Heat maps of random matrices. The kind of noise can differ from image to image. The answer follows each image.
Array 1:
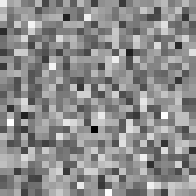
independent entries
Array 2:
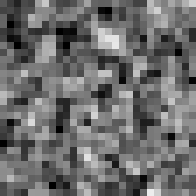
blotchy
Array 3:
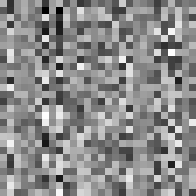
columns of uneven size
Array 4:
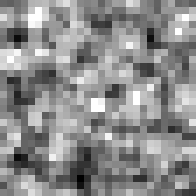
blotchy
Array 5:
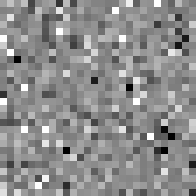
heavy tails
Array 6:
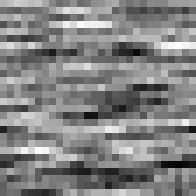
streaked along the rows
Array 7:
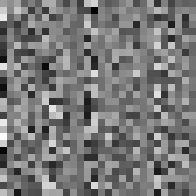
columns of uneven size
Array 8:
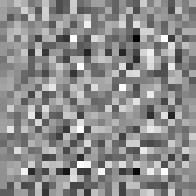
low rank plus noise
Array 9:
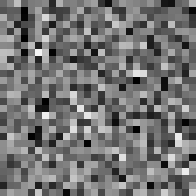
independent entries
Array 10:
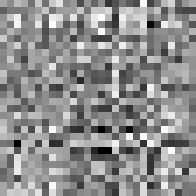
low rank plus noise
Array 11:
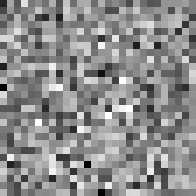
independent entries
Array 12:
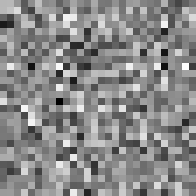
low rank plus noise
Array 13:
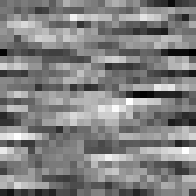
streaked along the rows
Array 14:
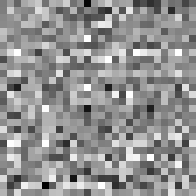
low rank plus noise
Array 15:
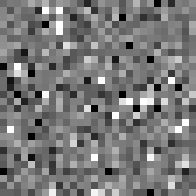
heavy tails
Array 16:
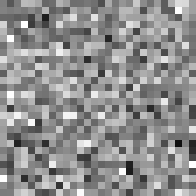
independent entries
